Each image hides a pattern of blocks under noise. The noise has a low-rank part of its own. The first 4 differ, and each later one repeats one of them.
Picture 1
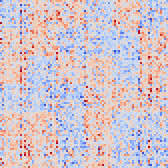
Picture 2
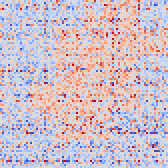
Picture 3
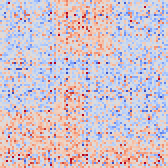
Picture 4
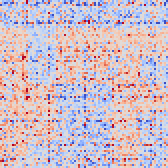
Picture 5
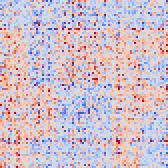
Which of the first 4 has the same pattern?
4
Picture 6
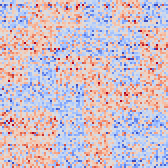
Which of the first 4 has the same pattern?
1
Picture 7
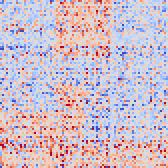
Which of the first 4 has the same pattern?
3
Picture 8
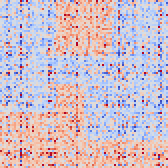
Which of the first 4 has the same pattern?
3
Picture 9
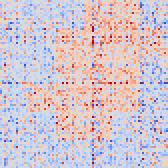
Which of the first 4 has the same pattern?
2
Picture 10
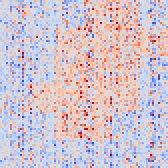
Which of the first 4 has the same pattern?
2
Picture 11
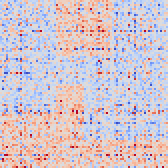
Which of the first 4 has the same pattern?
3
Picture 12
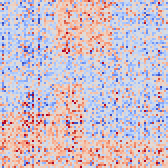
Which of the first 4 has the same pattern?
3
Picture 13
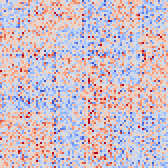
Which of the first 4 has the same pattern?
1
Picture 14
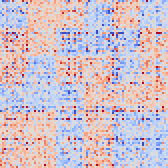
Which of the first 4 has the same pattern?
1
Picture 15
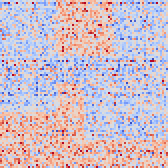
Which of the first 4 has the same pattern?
3
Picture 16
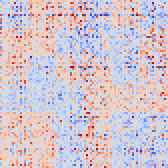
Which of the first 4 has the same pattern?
1
